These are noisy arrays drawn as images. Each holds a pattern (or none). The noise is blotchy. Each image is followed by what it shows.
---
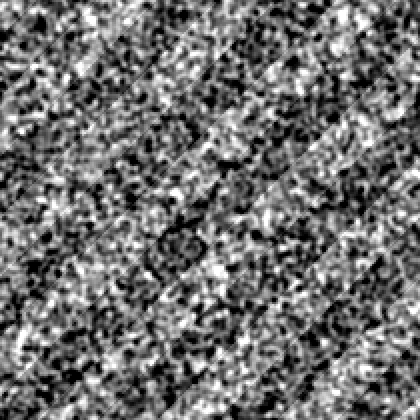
diagonal stripes
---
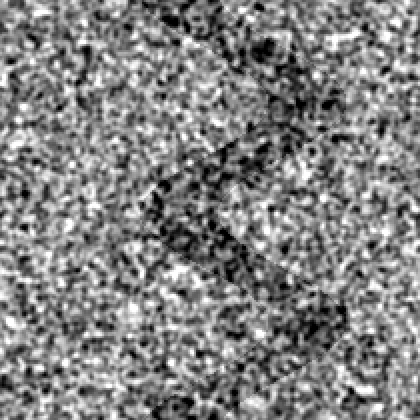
a wavy band
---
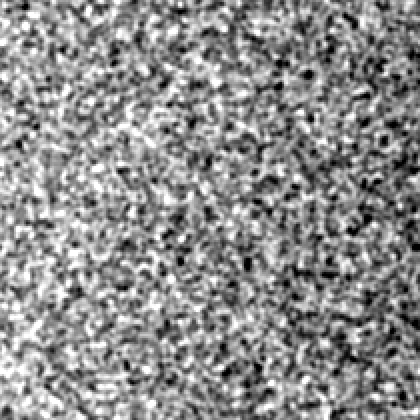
a smooth slope
